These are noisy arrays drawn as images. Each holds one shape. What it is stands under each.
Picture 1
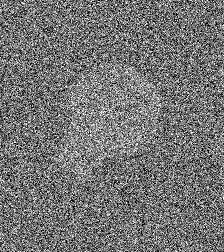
light bulb
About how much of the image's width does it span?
half
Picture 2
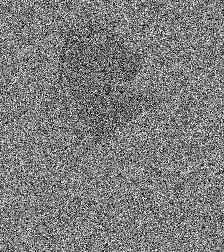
chess knight
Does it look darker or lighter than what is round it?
darker
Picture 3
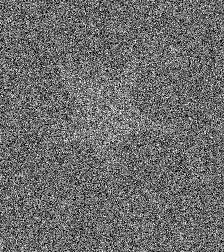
star
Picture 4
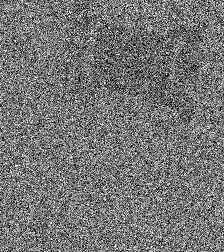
chess rook
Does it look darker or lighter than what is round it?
darker
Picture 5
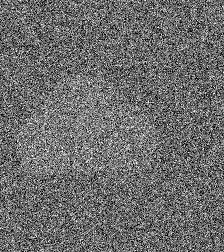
cloud
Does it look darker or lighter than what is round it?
lighter
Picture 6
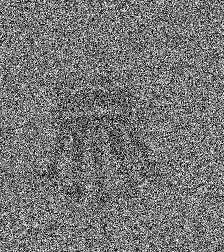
chess queen
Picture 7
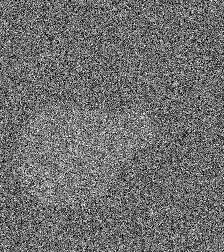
light bulb
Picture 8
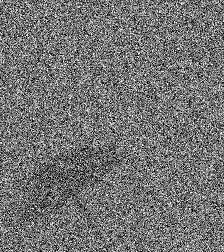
umbrella
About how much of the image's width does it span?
half
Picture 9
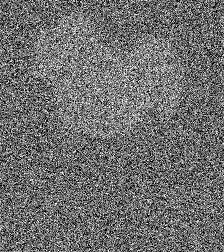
car
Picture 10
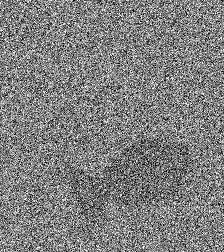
fish
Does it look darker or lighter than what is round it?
darker
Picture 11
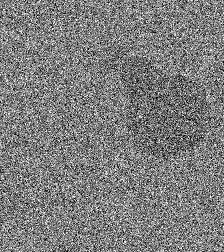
pear
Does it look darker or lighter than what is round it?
darker
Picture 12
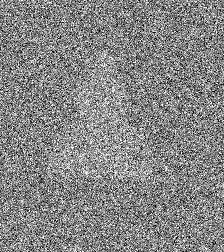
chess pawn
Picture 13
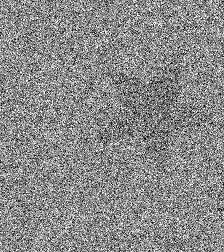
star
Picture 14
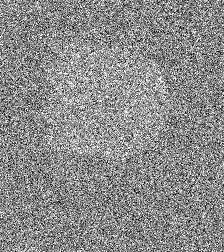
ghost
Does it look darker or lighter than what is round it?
lighter
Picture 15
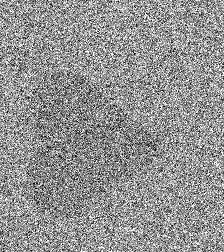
heart
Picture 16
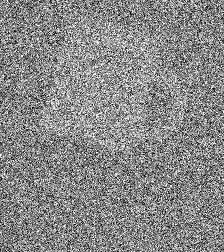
cup
